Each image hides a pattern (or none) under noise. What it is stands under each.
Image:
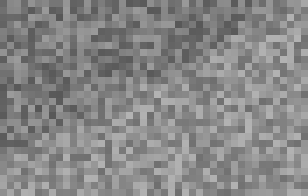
a sharp edge
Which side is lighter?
bottom right
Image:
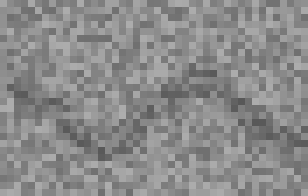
a wavy band
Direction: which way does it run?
left to right
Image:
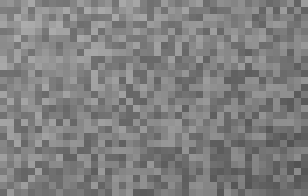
a smooth slope
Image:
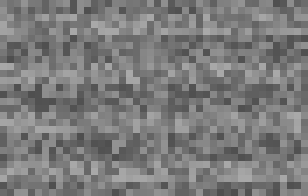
horizontal stripes
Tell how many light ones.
4
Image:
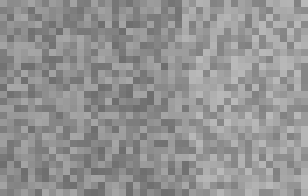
a sharp edge
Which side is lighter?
right
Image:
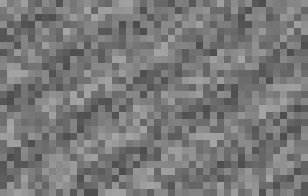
diagonal stripes
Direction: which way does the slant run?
bottom left to top right
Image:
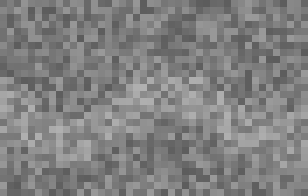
a wavy band
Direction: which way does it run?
left to right
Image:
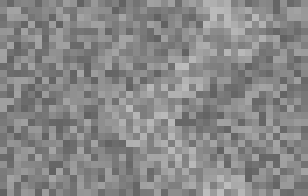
a wavy band
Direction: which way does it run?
top to bottom
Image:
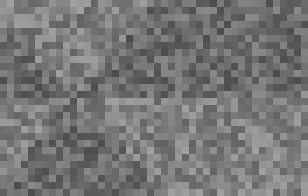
spokes from one point
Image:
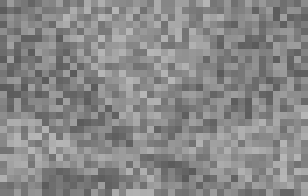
spokes from one point
